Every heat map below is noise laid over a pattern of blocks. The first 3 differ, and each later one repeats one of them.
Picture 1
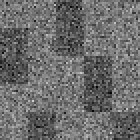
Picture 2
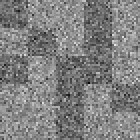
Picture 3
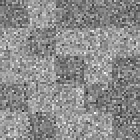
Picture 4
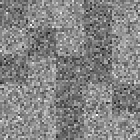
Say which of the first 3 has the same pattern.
2
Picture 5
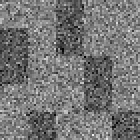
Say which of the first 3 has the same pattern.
1
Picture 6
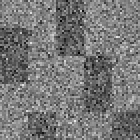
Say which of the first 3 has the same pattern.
1
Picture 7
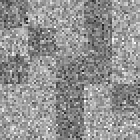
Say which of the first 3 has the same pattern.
2
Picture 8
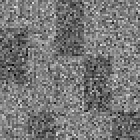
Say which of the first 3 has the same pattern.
1
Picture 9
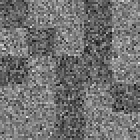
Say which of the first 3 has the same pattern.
2
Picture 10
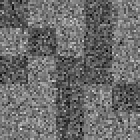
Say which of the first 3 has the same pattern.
2
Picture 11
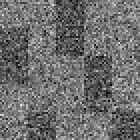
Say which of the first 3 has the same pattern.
1
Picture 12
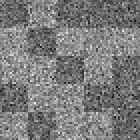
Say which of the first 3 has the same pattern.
3
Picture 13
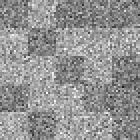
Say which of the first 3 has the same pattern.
3
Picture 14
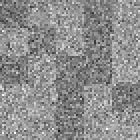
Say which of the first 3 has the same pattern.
2
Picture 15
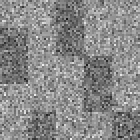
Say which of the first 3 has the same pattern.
1
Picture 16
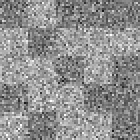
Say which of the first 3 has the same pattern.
3
